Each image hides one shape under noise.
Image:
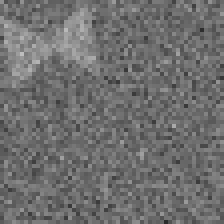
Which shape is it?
bow tie
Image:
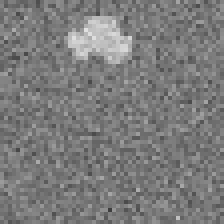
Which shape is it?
car
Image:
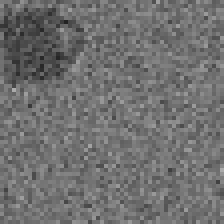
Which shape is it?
cup
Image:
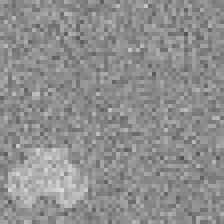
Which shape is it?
car
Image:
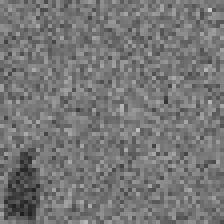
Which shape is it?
bottle
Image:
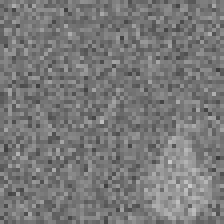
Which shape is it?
pear
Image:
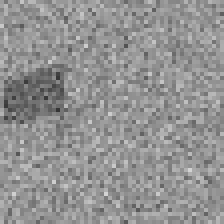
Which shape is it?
flag
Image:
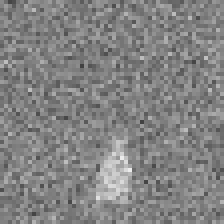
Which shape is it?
bottle
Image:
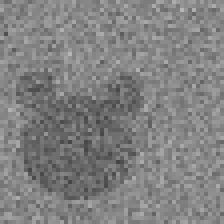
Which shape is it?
bear's head
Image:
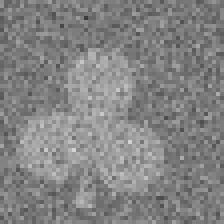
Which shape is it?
club
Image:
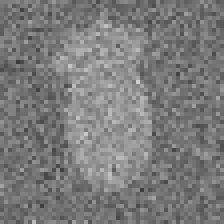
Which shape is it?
footprint
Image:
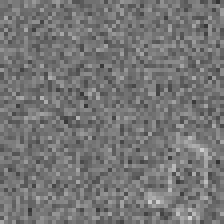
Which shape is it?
pair of musical notes
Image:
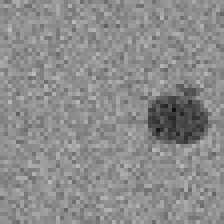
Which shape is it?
apple
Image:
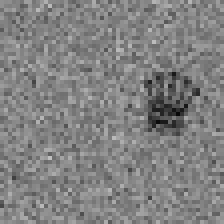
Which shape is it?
chess queen
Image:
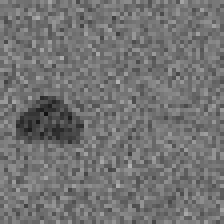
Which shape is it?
cloud
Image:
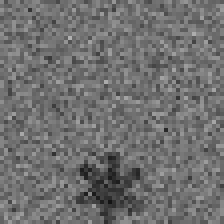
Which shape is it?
asterisk
